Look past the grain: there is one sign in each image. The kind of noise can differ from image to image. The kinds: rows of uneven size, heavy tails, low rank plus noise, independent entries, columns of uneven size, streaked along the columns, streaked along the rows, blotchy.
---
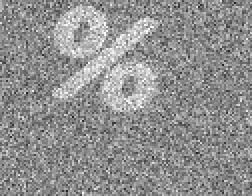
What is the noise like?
independent entries
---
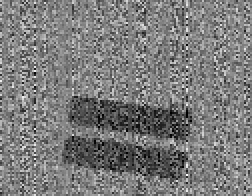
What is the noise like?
columns of uneven size
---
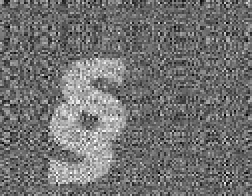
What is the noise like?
low rank plus noise
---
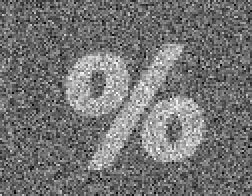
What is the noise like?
independent entries
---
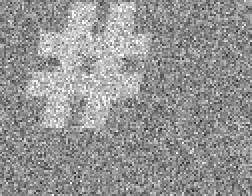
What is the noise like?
independent entries
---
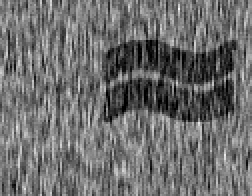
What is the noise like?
streaked along the columns
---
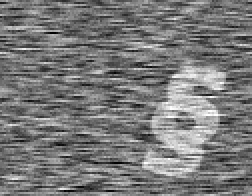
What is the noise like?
streaked along the rows
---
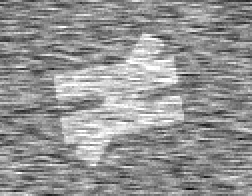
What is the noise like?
streaked along the rows
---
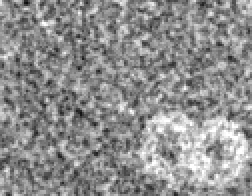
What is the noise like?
blotchy
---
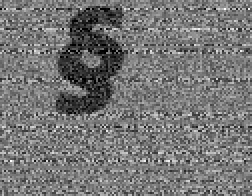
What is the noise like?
rows of uneven size
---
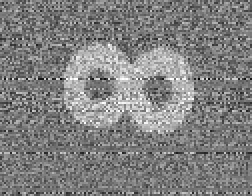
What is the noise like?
rows of uneven size
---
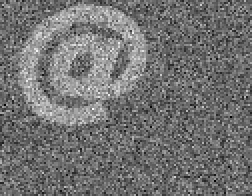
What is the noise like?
independent entries
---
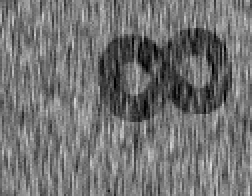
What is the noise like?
streaked along the columns
